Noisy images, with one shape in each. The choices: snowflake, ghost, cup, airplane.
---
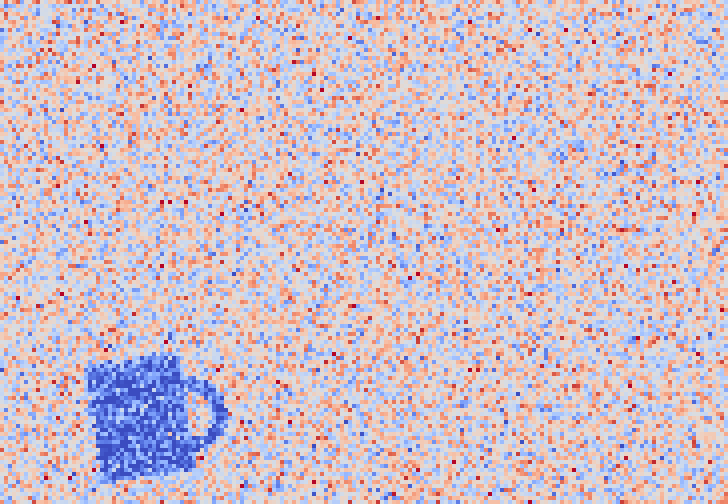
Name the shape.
cup
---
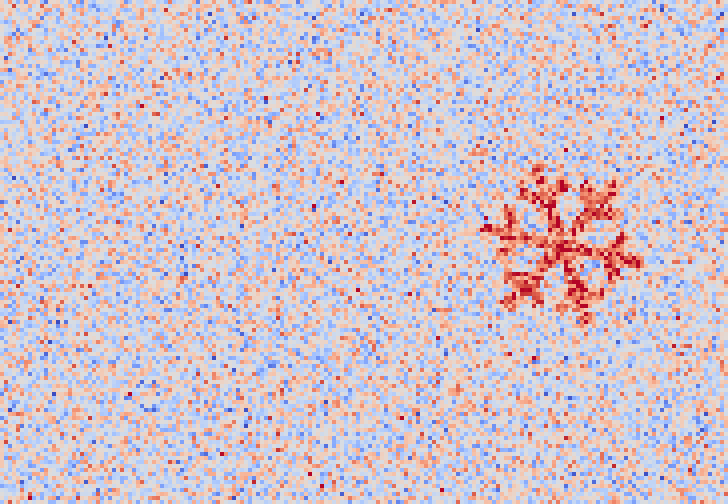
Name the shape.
snowflake
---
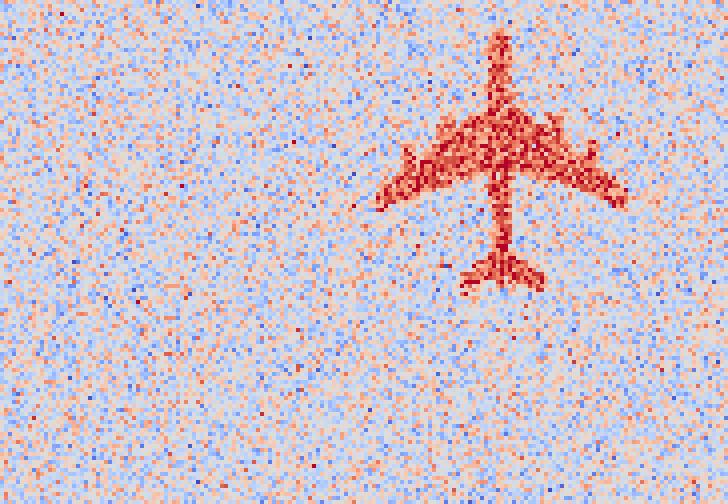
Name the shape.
airplane
